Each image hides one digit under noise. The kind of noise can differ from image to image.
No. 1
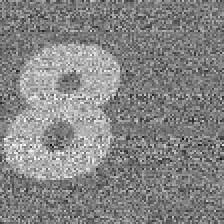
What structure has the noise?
rows of uneven size
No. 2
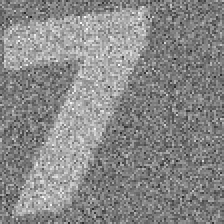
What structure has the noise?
independent entries
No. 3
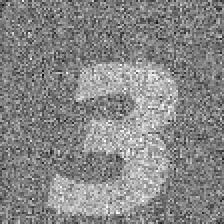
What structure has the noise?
low rank plus noise
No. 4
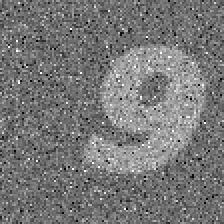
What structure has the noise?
heavy tails
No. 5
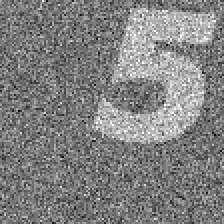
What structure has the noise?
independent entries
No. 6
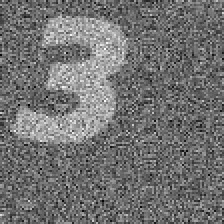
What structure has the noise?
low rank plus noise
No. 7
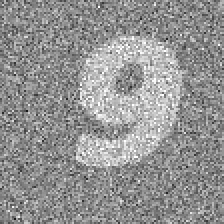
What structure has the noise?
independent entries
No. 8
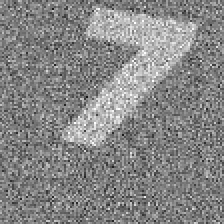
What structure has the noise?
low rank plus noise
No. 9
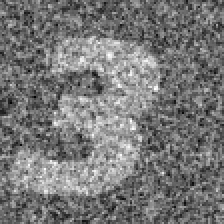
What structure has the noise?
blotchy
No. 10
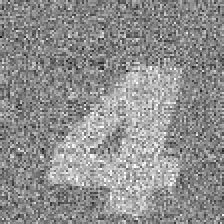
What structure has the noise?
low rank plus noise
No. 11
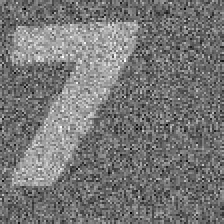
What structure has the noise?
low rank plus noise
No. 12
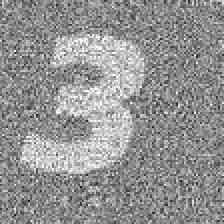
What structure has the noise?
low rank plus noise
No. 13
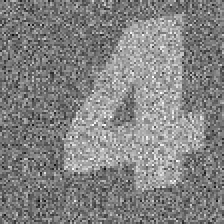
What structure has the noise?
low rank plus noise
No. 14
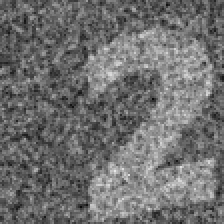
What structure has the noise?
blotchy
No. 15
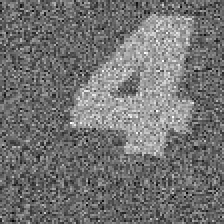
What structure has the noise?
low rank plus noise
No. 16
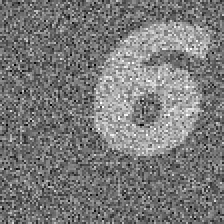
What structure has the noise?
independent entries
